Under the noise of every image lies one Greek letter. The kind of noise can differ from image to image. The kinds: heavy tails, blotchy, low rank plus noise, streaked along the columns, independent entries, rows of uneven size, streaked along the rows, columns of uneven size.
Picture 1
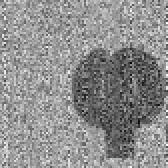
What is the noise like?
columns of uneven size
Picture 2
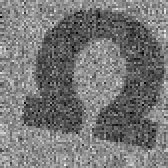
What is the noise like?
low rank plus noise
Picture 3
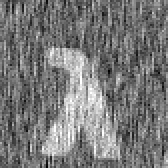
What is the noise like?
streaked along the columns
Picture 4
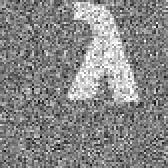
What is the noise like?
low rank plus noise
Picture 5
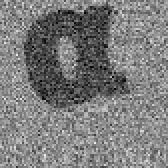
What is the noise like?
low rank plus noise
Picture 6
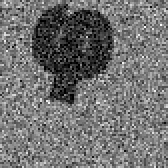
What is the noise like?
independent entries
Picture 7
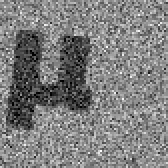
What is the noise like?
independent entries
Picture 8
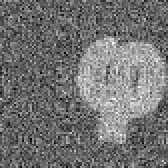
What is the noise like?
low rank plus noise
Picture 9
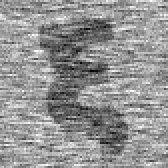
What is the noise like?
streaked along the rows
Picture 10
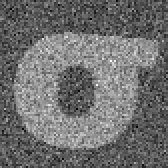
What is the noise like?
independent entries
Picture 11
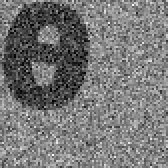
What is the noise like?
independent entries
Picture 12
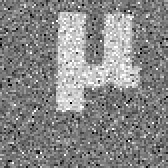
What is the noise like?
heavy tails
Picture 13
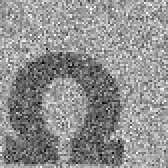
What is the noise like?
independent entries
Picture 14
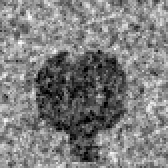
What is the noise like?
blotchy
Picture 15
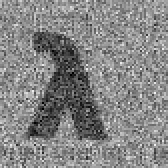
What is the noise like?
low rank plus noise
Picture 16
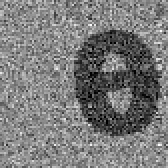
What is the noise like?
low rank plus noise
